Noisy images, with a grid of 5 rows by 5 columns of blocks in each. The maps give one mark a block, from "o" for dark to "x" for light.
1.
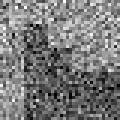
x x x x x
x o x x x
x o o x x
x o o o o
x o o o o
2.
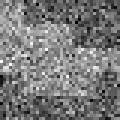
x o o o o
x x x o o
x x x x x
o x x x o
o o o o o
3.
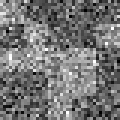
x o o o o
o x o o x
x x x x o
o o x x o
o o x o o
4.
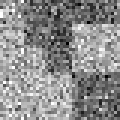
x o o o o
x o o x x
x x o x x
x x x o o
x x x o o
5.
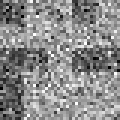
o x x o x
x x x x x
o o x o o
o x x x x
o x x x x
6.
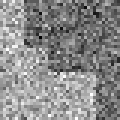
x o o o o
x o o o o
x x o o o
x x x x o
x x x x o
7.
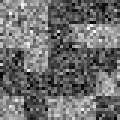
x x o o o
x x o x x
o x o o o
o o o o x
x o x x o
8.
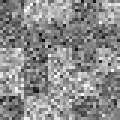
o x x o x
o o o o o
x o x o x
x o x x o
o x x o o
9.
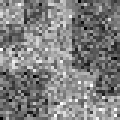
x o x o o
o x x o o
x x x o o
o o x x o
o o x x x
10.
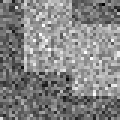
o x x o o
o x x x x
o x x x x
o o o x x
o o o o o
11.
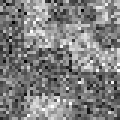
o x o o x
o x x x o
o o o x x
o o o o o
o x x o o
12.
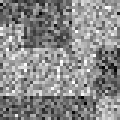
o o o x x
x o o x x
x x x x o
x x x x o
o o o o x
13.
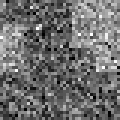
o o o x x
x o o x x
x o o o x
o o o o o
o o o o o
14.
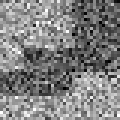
x x x o o
x x x o o
x o o o o
o o o x x
x x x x x
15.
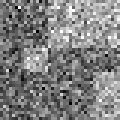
o o x x x
o o x x x
o x o o o
o o o o x
o o o o x
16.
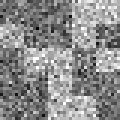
o o o x x
x o o x o
o x x o x
o o x o o
o o x x o
